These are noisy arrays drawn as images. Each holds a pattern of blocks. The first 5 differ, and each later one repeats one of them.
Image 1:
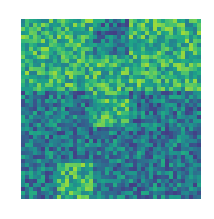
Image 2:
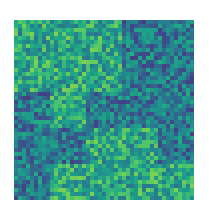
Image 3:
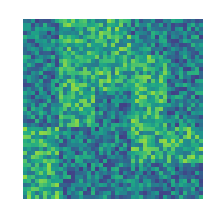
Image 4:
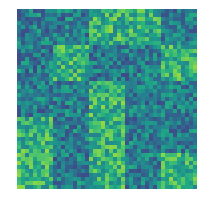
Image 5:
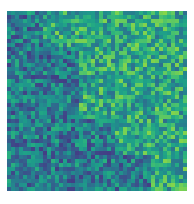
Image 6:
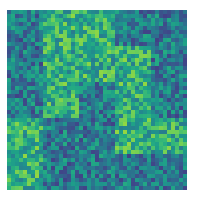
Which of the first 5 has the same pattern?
3
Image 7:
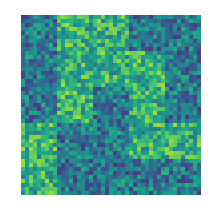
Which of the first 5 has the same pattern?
3
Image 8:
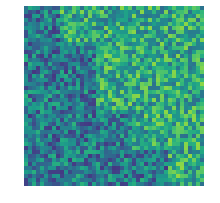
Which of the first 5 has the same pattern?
5
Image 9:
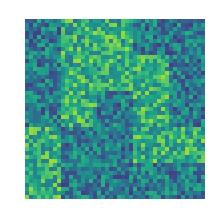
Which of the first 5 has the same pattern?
3
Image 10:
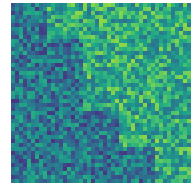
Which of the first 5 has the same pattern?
5
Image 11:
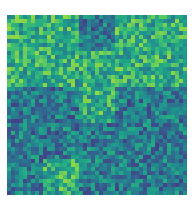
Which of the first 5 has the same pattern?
1
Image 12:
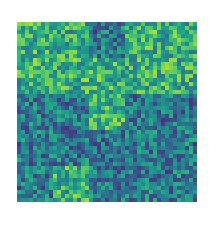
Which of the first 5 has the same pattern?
1
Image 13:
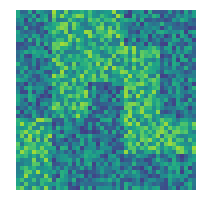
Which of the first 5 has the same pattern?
3
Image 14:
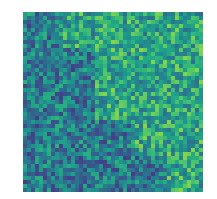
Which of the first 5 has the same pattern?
5
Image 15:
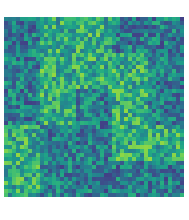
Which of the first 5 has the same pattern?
3
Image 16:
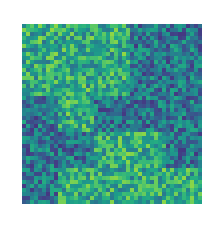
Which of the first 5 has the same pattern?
2
